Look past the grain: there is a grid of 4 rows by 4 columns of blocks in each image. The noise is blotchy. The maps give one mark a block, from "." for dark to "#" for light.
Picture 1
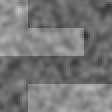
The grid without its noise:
# . . .
# # # .
. . . .
. # # #
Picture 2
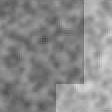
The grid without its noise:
. . . #
. . . #
. . . #
. . # #
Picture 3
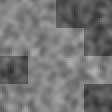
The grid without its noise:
# # . .
# # # .
. # # #
# # # .
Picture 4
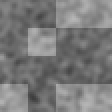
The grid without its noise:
. . # #
. # . .
. . . .
# . # #
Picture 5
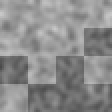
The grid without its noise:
# # # #
# # # .
. # . #
# . . .
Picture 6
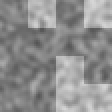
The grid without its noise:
. # . #
. . . .
. . # .
. . # #
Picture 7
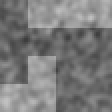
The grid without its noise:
. # # #
. . . .
. # . .
# # . .
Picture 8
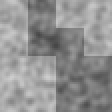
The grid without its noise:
# . # #
# . . #
# # . .
# # . .
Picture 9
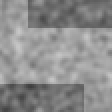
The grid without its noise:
# . . .
# # # #
# # # #
. . . #
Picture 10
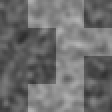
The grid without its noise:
. # # .
. . # #
. . # .
. # # .
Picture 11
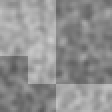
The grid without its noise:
# # . .
# # . .
. # . .
. . # #
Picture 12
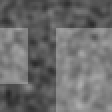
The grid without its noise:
. . . .
# . # #
# . # #
. . # #
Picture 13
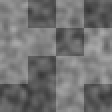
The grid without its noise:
# . # .
# # . #
# . # #
. . # .
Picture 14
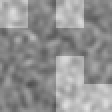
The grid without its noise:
# . # .
. . . .
. . # .
. . # #
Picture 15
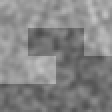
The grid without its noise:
# # # #
# . . #
# # . .
. . . .
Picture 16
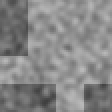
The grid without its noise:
. # # #
. # # #
# # # #
. . # .
